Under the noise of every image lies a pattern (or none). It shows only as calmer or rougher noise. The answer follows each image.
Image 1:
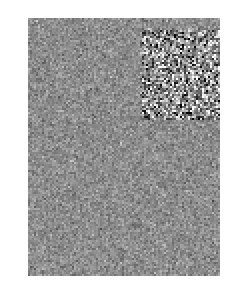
one block
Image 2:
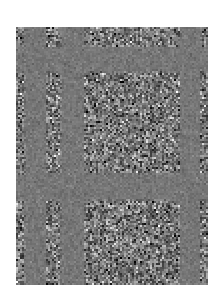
bands of rows crossing bands of columns
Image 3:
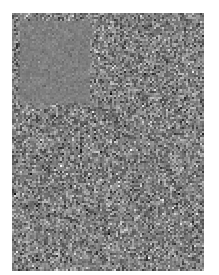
one block
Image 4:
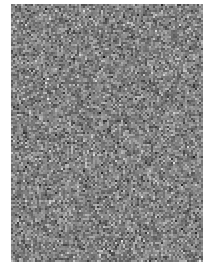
only noise
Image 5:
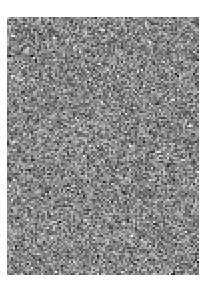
only noise
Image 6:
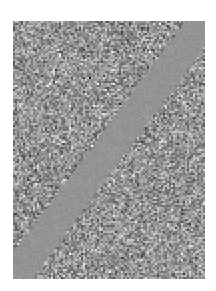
a diagonal band
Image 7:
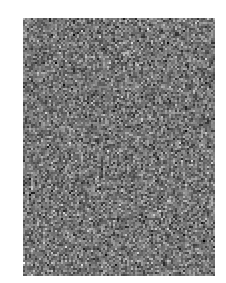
only noise
